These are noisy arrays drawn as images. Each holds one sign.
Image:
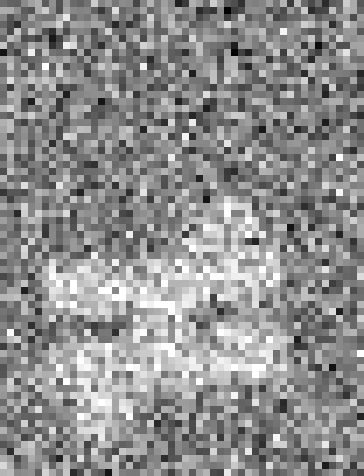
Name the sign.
not-equal sign
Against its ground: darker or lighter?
lighter
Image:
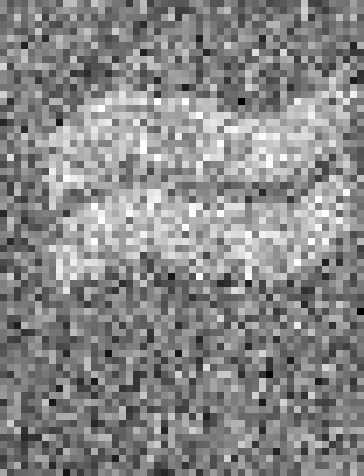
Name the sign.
approximately sign
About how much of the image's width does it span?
nearly all
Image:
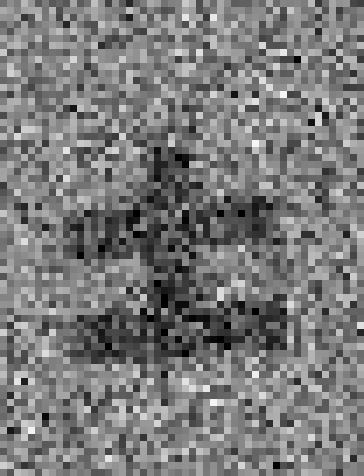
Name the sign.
plus-minus sign
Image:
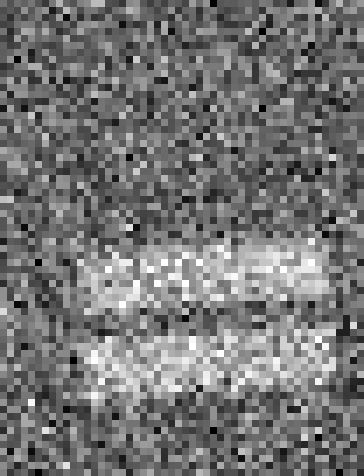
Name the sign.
equals sign
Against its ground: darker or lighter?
lighter
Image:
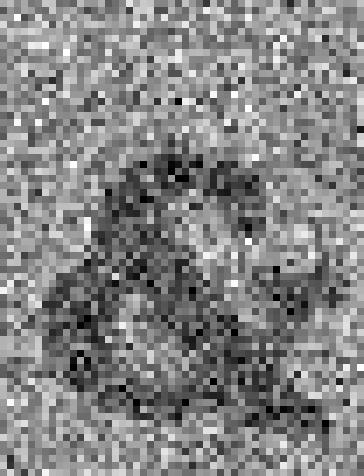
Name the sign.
ampersand
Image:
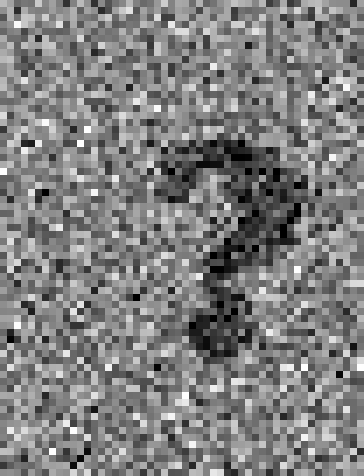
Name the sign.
question mark
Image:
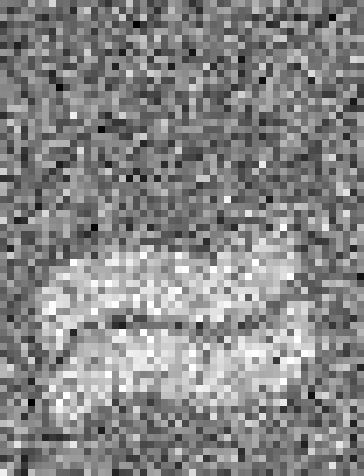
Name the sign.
approximately sign
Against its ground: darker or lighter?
lighter
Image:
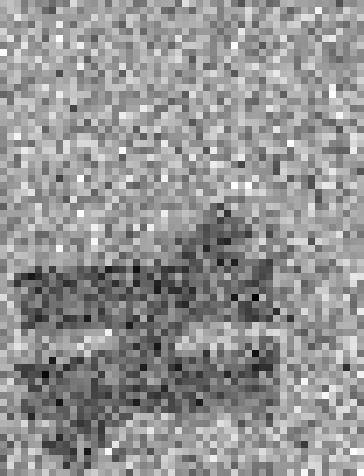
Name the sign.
not-equal sign
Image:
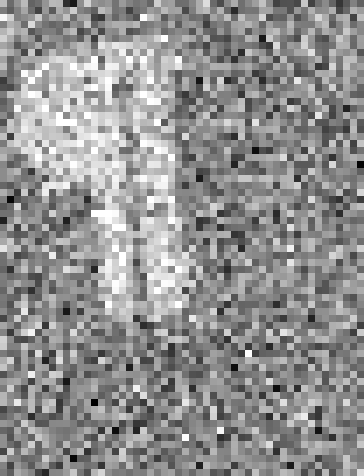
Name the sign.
pilcrow
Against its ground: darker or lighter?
lighter
